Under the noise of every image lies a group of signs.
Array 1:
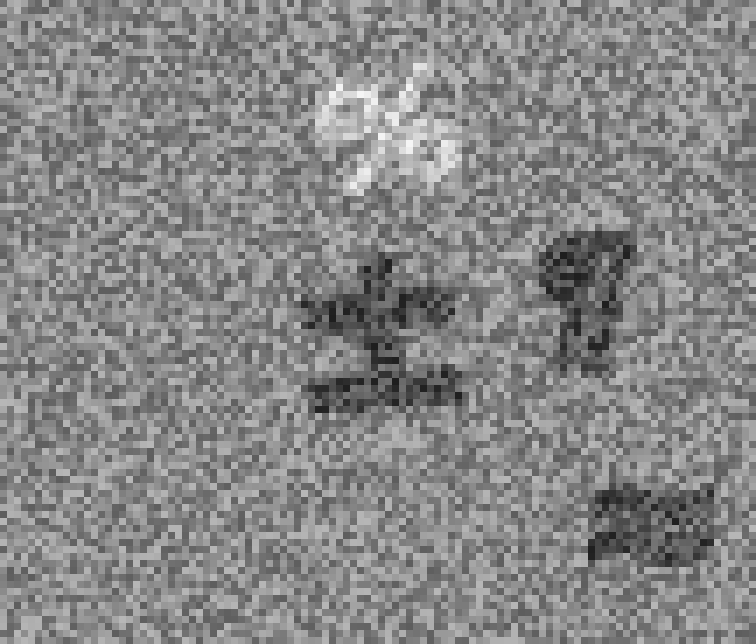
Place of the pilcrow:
middle right
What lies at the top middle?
percent sign
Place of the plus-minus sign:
centre
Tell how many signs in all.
4
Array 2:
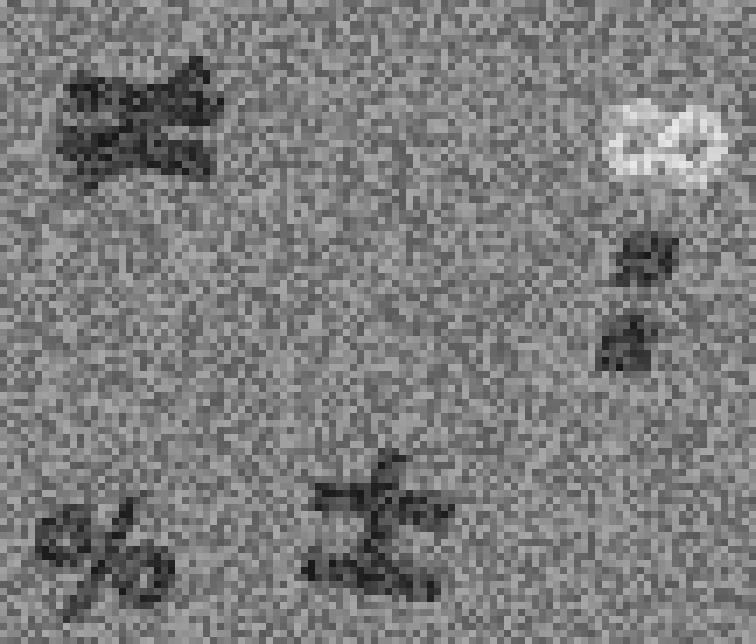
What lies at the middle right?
colon
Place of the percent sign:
bottom left
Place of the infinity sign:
top right
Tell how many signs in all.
5
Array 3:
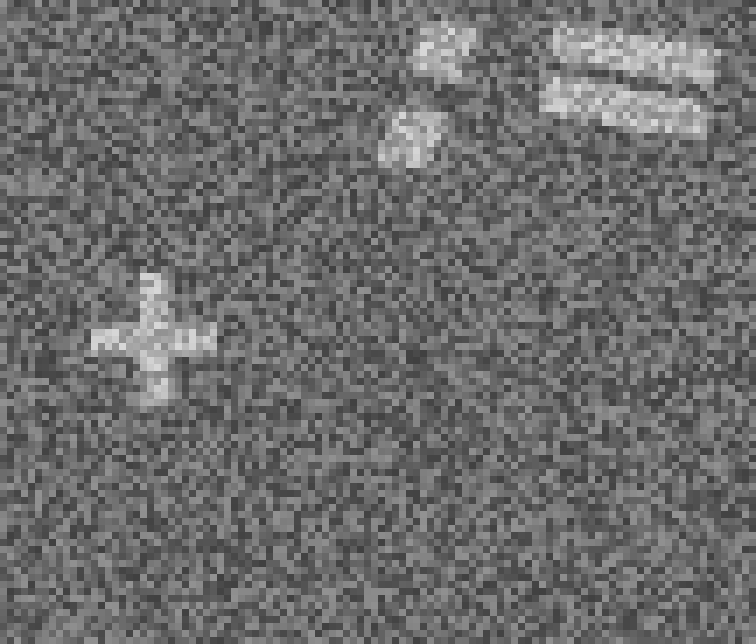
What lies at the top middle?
colon
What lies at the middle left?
plus sign
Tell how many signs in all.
3
